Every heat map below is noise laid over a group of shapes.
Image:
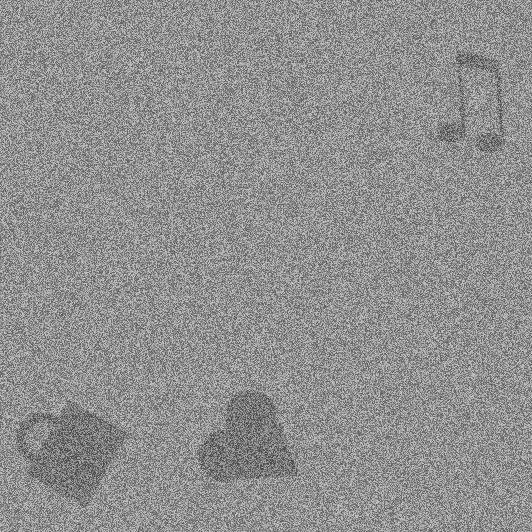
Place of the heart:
bottom middle
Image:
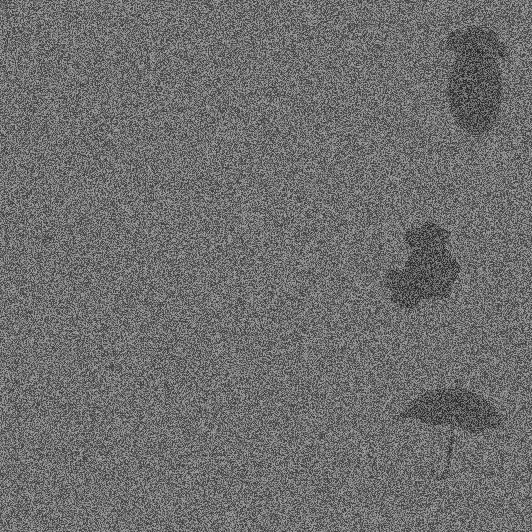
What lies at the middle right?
car
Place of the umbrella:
bottom right
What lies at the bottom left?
nothing
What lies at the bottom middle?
nothing
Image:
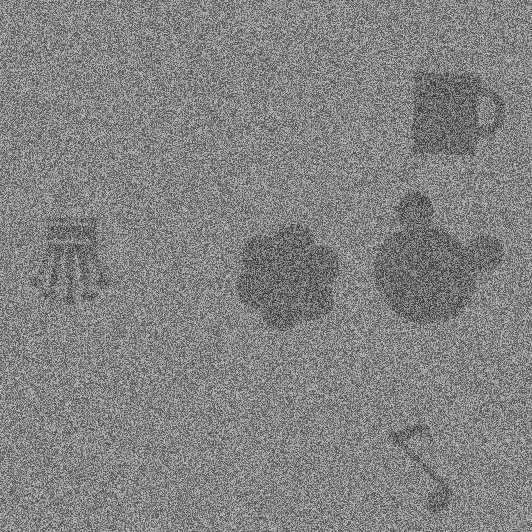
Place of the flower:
centre
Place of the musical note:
bottom right
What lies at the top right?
cup
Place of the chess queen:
middle left
